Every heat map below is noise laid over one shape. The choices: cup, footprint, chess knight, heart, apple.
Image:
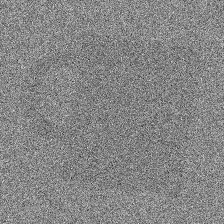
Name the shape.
cup
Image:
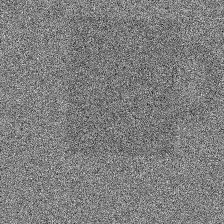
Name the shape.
cup
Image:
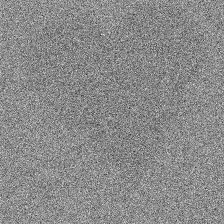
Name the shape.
heart
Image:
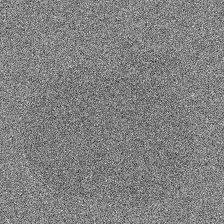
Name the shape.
apple
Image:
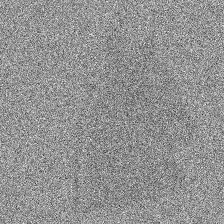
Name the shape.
chess knight
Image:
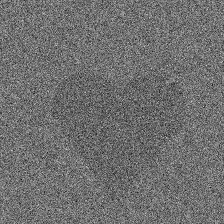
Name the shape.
heart
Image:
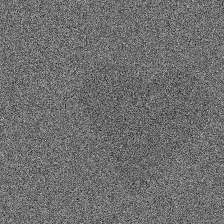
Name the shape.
heart
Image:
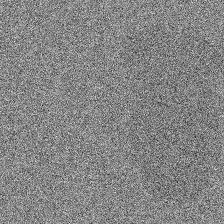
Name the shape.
footprint
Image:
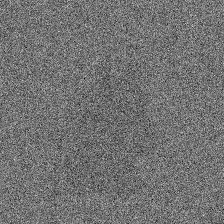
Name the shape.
chess knight
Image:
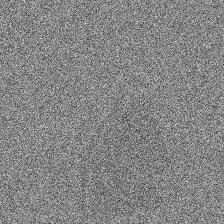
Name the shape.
chess knight
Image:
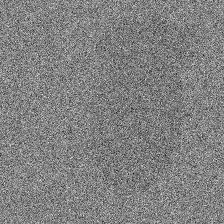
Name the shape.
footprint
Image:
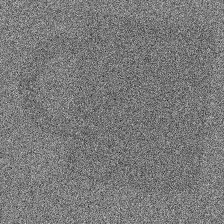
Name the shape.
cup
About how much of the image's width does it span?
nearly all
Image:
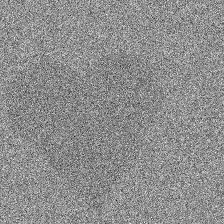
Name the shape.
heart
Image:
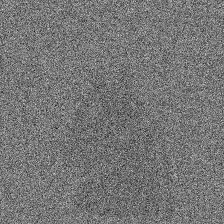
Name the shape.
chess knight
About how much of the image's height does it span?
two thirds
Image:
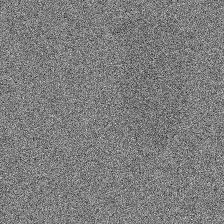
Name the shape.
footprint
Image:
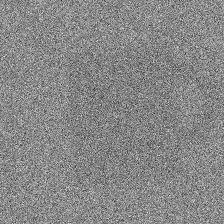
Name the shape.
cup
